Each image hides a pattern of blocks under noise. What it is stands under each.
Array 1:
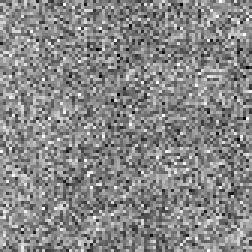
top and bottom mirror each other
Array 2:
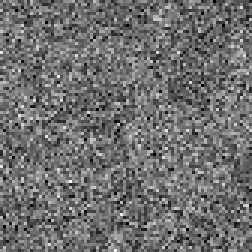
no symmetry
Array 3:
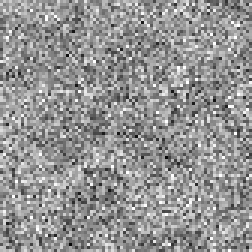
mirrored about the diagonal from the top left
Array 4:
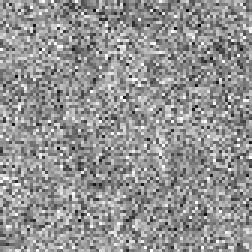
mirrored about the diagonal from the bottom left
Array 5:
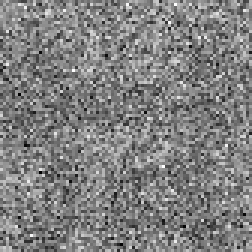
left and right mirror each other
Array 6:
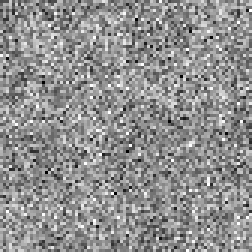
mirrored about the diagonal from the top left
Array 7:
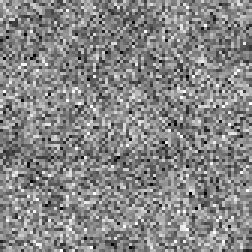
left and right mirror each other
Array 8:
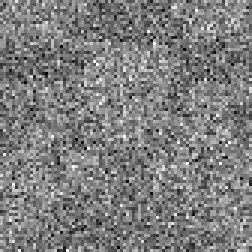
left and right mirror each other
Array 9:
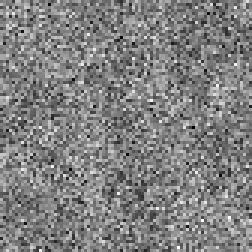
the same after a half turn
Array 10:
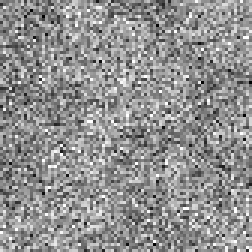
no symmetry
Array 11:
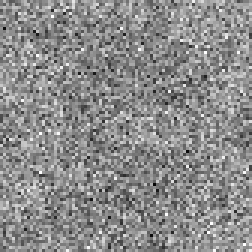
top and bottom mirror each other
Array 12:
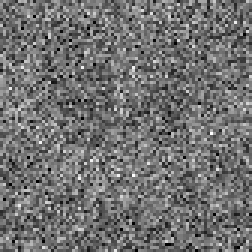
left and right mirror each other
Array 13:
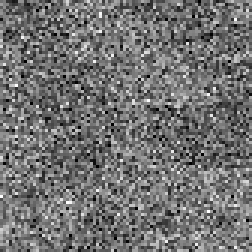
no symmetry
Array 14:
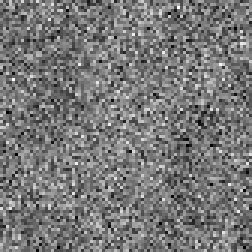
the same after a half turn
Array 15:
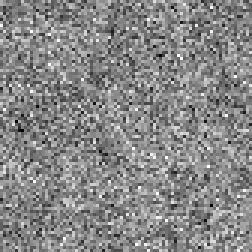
mirrored about the diagonal from the top left
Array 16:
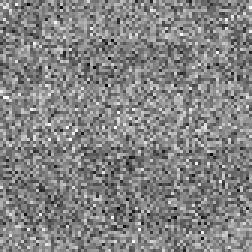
left and right mirror each other
